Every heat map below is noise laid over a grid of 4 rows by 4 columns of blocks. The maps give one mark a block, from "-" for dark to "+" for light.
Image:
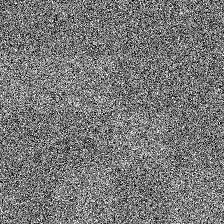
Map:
- - - -
+ + - -
- - + -
- + - +
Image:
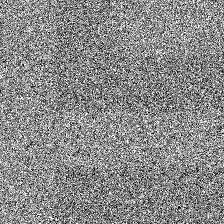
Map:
+ - + +
+ - - -
+ + + +
+ - - -
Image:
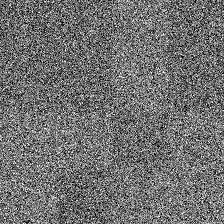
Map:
- - + -
- - + -
+ + - +
+ - + +
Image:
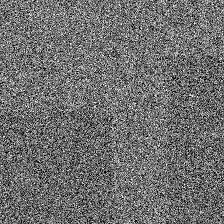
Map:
+ + + +
+ + + -
- - + -
- - + -
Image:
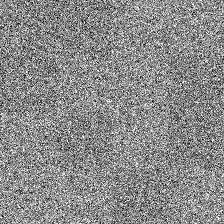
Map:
- - + +
- + + -
+ - + -
+ + - +
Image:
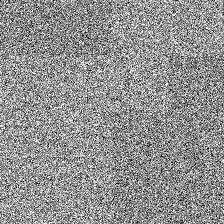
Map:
- - + +
+ + + -
+ + - -
+ + - -
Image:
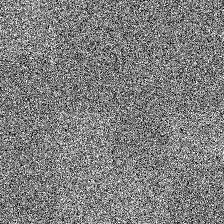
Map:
+ - - -
- - - -
- + - +
- + + -
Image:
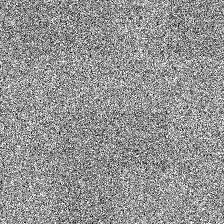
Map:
- - + -
+ + + +
+ - - +
+ - + +
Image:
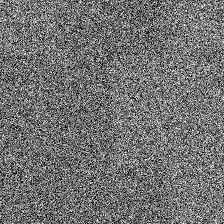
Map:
+ - - +
- - + +
- - + +
- - - +
